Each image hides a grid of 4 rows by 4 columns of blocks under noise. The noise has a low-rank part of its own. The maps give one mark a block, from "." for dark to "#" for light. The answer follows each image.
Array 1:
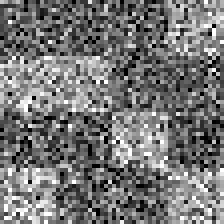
. . . #
# # . .
. . # .
# . . #
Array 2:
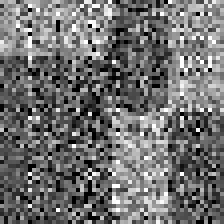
# # . #
. . . #
. . # .
. . # .
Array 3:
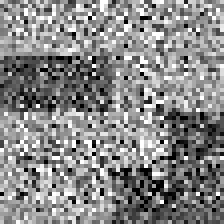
# # # #
. . # #
# # # .
# # . .
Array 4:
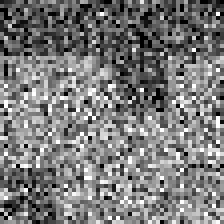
. . . .
# # . #
# # # #
. # # #
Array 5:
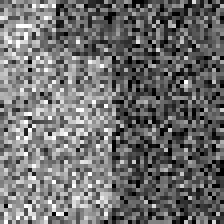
# . . .
# # . .
# # . .
# # . .
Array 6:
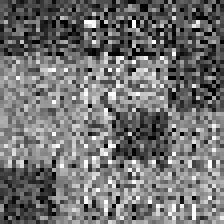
. . . .
# # # .
# # . #
. # # #
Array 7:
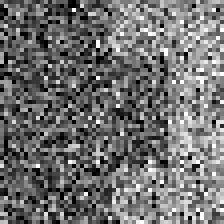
. . # #
. . . #
. . . #
. . # #
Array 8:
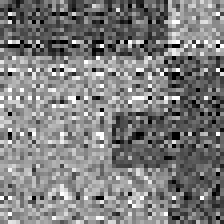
. . . #
# # # .
# # . .
# # # .
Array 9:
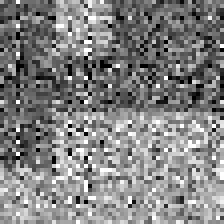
. # . .
. . . .
. # # #
# # # #
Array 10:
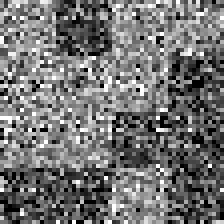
# . # #
# # # .
# # . .
. . # .
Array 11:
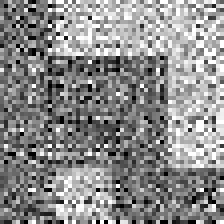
. # # #
. . . #
. . . #
. # . .
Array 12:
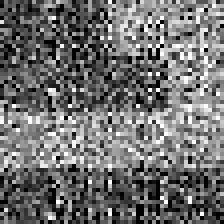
. . # #
. . . #
# # # #
. . . .
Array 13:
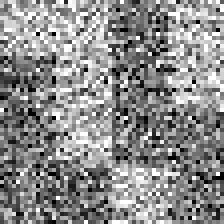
# # . #
. # . #
. # . .
. . # .
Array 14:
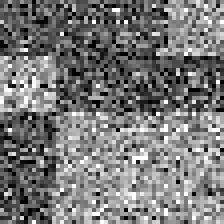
. . . #
# . . .
. # # #
. # # #
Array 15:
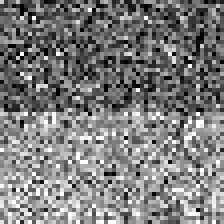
. . . .
. . . .
# # # #
# # # #
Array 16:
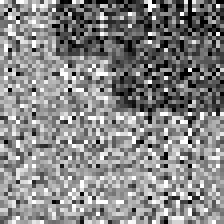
# . . .
# # . .
# # # #
# # # #
